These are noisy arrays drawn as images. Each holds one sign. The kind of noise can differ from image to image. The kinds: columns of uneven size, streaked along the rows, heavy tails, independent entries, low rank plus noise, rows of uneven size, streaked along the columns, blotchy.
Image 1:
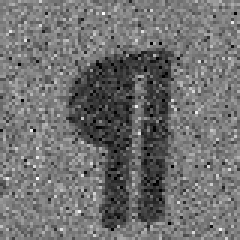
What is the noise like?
heavy tails
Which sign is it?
pilcrow
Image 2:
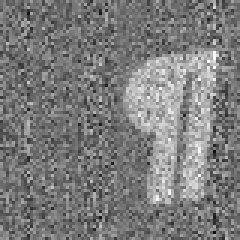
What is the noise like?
columns of uneven size
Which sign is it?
pilcrow
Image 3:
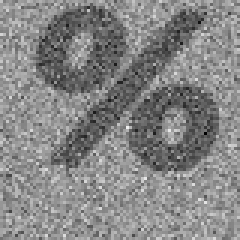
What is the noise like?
independent entries
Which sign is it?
percent sign
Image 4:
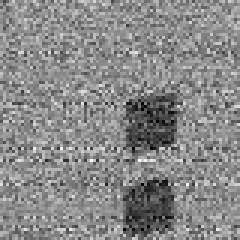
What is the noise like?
rows of uneven size
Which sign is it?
colon
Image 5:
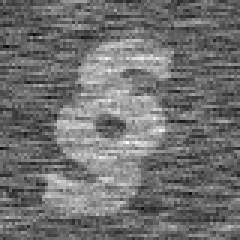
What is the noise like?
streaked along the rows
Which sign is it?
section sign
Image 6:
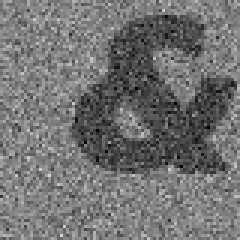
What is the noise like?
independent entries
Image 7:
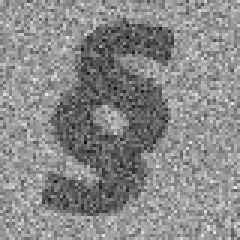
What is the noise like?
independent entries
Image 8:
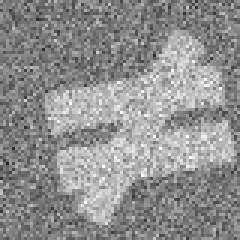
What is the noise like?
independent entries
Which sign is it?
not-equal sign
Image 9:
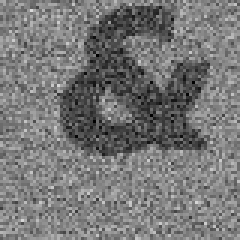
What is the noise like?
low rank plus noise
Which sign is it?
ampersand
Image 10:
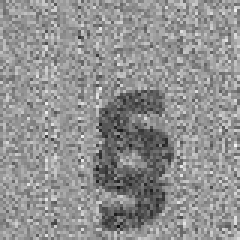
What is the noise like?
columns of uneven size
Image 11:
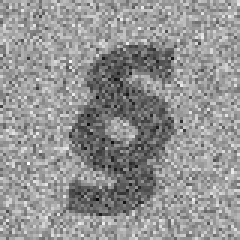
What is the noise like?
independent entries
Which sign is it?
section sign
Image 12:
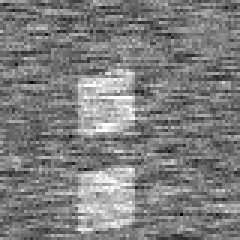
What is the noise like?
streaked along the rows
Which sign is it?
colon
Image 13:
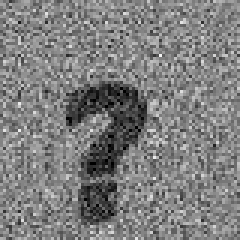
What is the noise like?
low rank plus noise
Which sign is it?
question mark
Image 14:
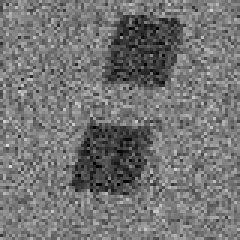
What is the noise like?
low rank plus noise
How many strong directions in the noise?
five to eight
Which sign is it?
colon
